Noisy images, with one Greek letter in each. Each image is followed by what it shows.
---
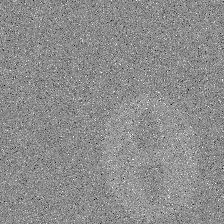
theta
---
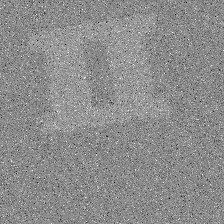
pi
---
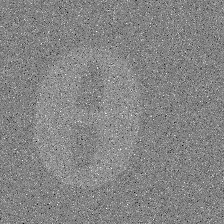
theta
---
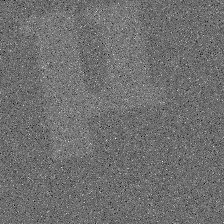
mu
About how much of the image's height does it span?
two thirds
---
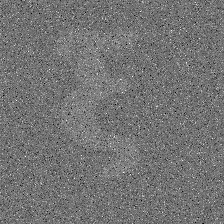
xi
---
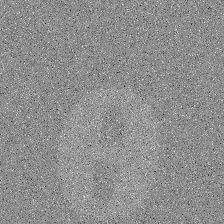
theta
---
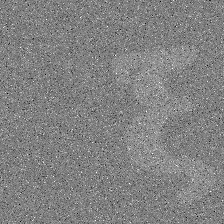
xi
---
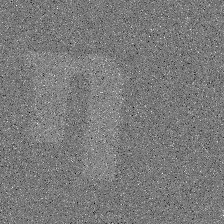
eta
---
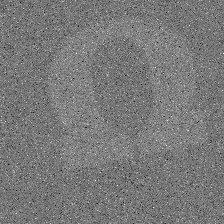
omega
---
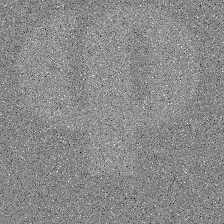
phi
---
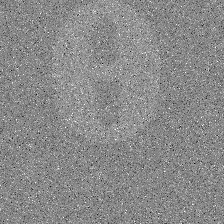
theta
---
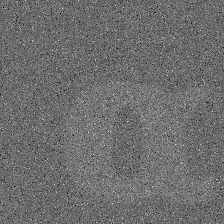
alpha
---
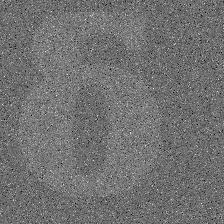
delta
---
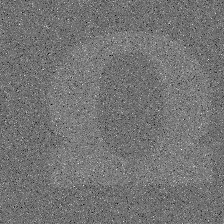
omega
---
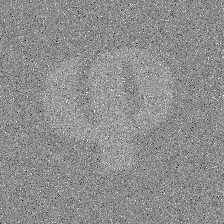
phi
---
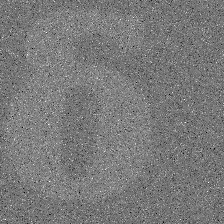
delta
